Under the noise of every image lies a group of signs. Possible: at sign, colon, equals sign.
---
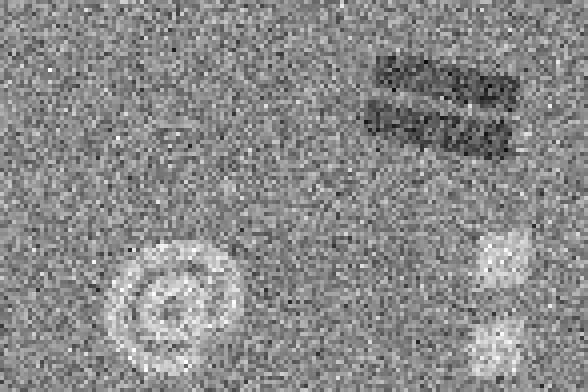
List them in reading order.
top right: dark equals sign; bottom left: light at sign; bottom right: light colon
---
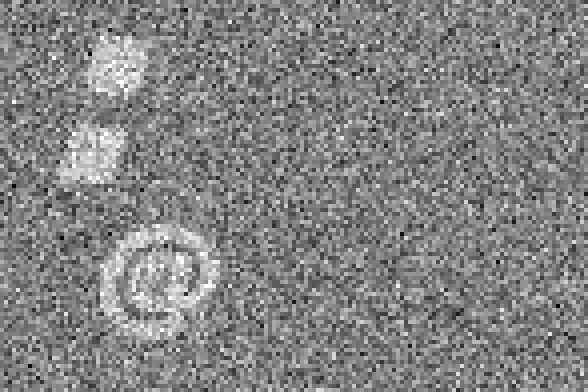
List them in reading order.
top left: light colon; bottom left: light at sign
